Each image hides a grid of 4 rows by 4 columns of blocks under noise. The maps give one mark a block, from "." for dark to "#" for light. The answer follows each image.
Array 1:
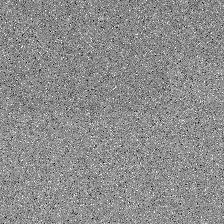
....
...#
####
####
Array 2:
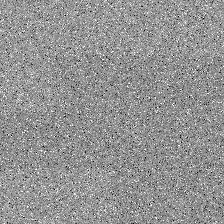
####
#...
....
##..
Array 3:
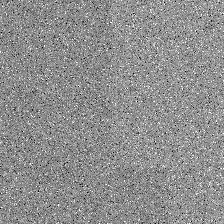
..##
..##
..##
...#
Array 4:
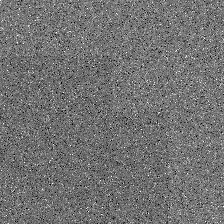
####
..##
...#
...#
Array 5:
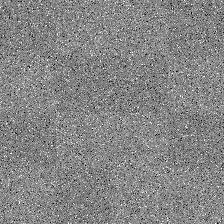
.##.
#..#
.##.
#.##
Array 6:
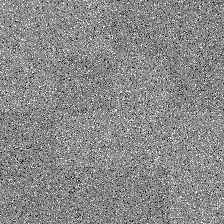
##..
#.#.
.###
...#
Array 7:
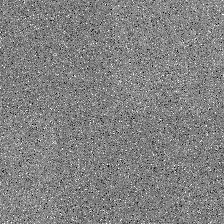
..##
..##
#...
#...
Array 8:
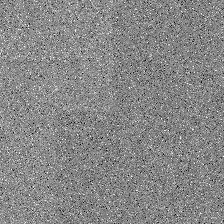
##..
##..
#...
#...
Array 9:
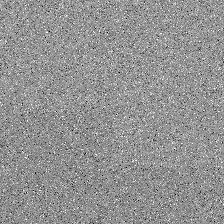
####
####
..##
....
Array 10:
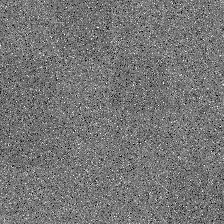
#.##
.#.#
.###
###.
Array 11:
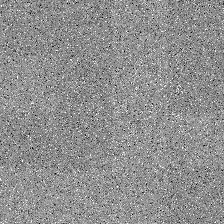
..#.
#.#.
..##
###.
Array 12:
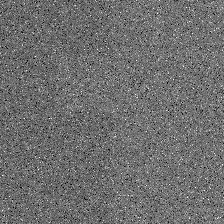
..##
.###
..##
..##
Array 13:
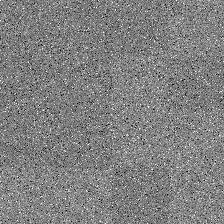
...#
..#.
..##
##.#
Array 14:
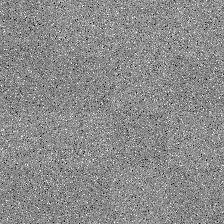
.###
..#.
##.#
..#.
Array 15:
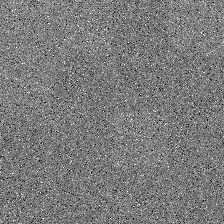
##.#
#...
..#.
....
